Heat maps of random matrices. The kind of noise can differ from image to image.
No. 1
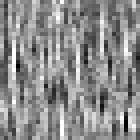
streaked along the columns
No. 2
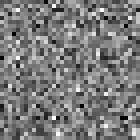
low rank plus noise
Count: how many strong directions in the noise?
five to eight
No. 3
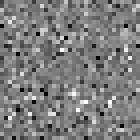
heavy tails
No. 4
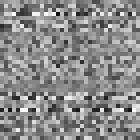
rows of uneven size
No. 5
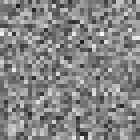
independent entries
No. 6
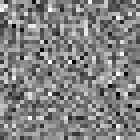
low rank plus noise
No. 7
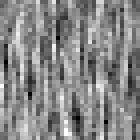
streaked along the columns
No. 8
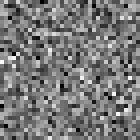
independent entries
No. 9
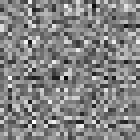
low rank plus noise
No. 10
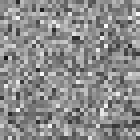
low rank plus noise
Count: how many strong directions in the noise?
five to eight
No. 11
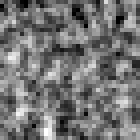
blotchy
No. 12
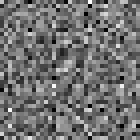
low rank plus noise
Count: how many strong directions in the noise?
two
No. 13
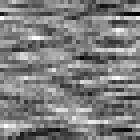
streaked along the rows
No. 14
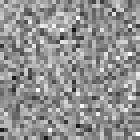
independent entries
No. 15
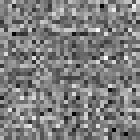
low rank plus noise
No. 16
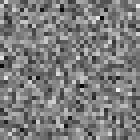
independent entries
